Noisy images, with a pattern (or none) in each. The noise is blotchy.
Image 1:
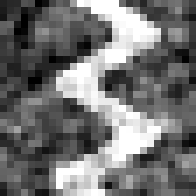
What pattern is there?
a wavy band
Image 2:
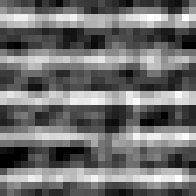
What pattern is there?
horizontal stripes
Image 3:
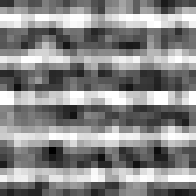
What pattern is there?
horizontal stripes
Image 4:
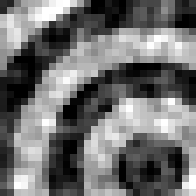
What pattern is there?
rings round one point
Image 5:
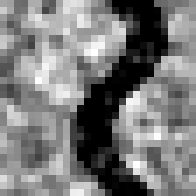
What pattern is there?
a wavy band
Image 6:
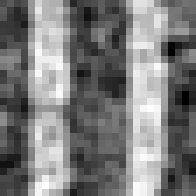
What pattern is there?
vertical stripes
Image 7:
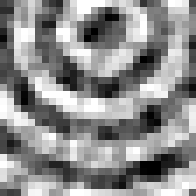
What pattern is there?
rings round one point
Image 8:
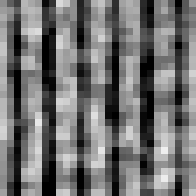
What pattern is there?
vertical stripes
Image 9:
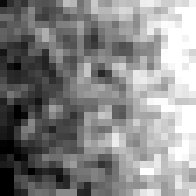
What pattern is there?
a smooth slope
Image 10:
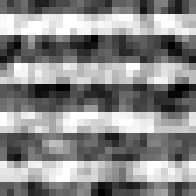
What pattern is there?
horizontal stripes
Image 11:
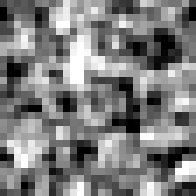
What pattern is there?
only noise
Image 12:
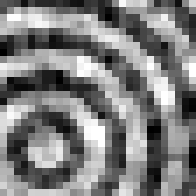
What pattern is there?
rings round one point
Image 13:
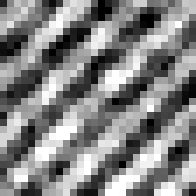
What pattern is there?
diagonal stripes
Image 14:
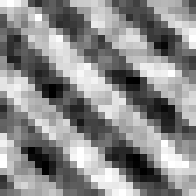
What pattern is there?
diagonal stripes
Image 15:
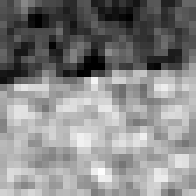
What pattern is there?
a sharp edge
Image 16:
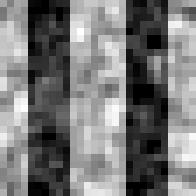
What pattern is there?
vertical stripes
